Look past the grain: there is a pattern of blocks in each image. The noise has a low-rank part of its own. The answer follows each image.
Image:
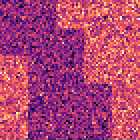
no symmetry
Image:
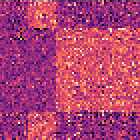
top and bottom mirror each other
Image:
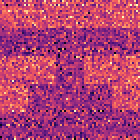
left and right mirror each other
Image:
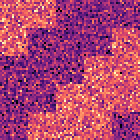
mirrored about the diagonal from the top left
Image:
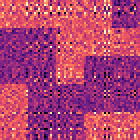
no symmetry
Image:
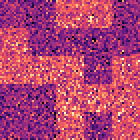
no symmetry
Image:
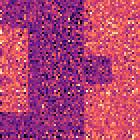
top and bottom mirror each other
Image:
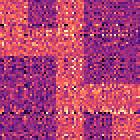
the same after a half turn
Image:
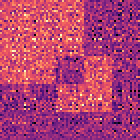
mirrored about the diagonal from the top left
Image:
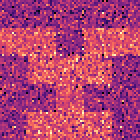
left and right mirror each other
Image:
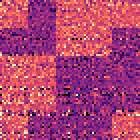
mirrored about the diagonal from the top left
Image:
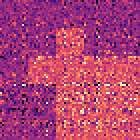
mirrored about the diagonal from the top left
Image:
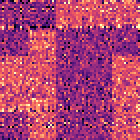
no symmetry
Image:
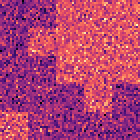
mirrored about the diagonal from the bottom left
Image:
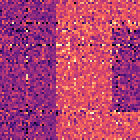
top and bottom mirror each other
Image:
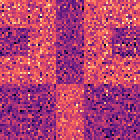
left and right mirror each other
